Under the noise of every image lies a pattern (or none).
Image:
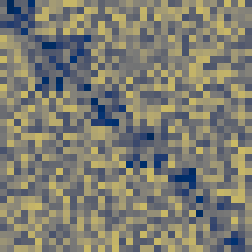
blocks along the diagonal
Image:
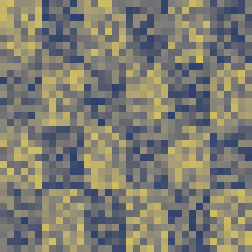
a checkerboard
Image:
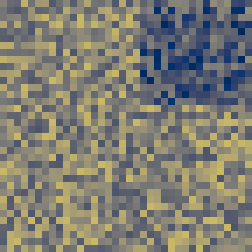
one block
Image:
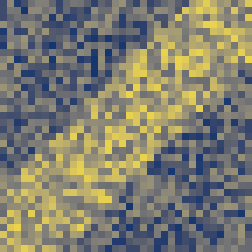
a diagonal band
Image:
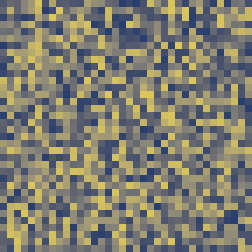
only noise
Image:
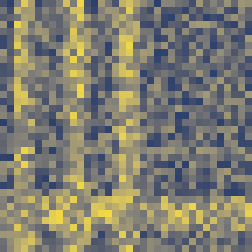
bands of rows crossing bands of columns
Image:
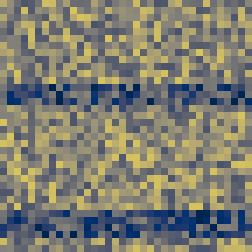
bands of rows
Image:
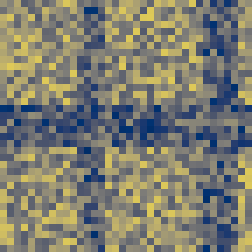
bands of rows crossing bands of columns
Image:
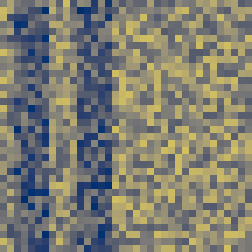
bands of columns
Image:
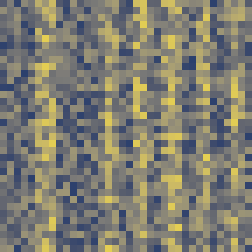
bands of columns
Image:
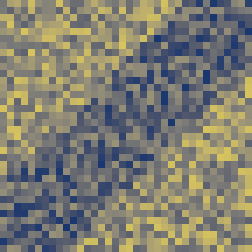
a diagonal band
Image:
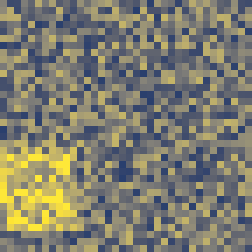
one block
